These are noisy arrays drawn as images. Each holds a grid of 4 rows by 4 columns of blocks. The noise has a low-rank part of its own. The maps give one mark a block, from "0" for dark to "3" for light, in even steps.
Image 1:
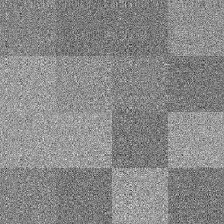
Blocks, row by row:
1 0 0 2
3 2 1 0
3 3 0 3
1 0 3 0
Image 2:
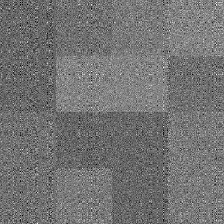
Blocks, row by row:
0 1 2 3
0 3 3 1
1 0 0 2
1 2 0 2
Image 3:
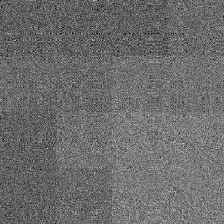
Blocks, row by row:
0 0 0 1
1 1 2 2
0 2 3 3
0 1 3 3
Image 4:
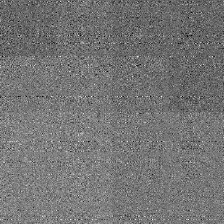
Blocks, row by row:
0 1 0 0
2 2 1 0
3 3 2 2
3 3 2 2
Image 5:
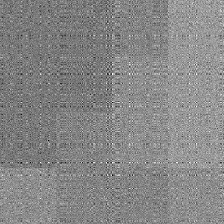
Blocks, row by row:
0 0 1 3
0 0 2 3
0 1 2 3
2 1 1 2
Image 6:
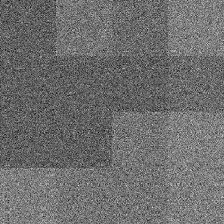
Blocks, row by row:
0 2 1 3
0 0 0 1
0 0 2 3
3 2 2 3
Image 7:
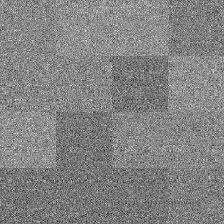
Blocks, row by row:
2 3 3 1
2 2 0 3
3 0 2 2
0 0 0 1
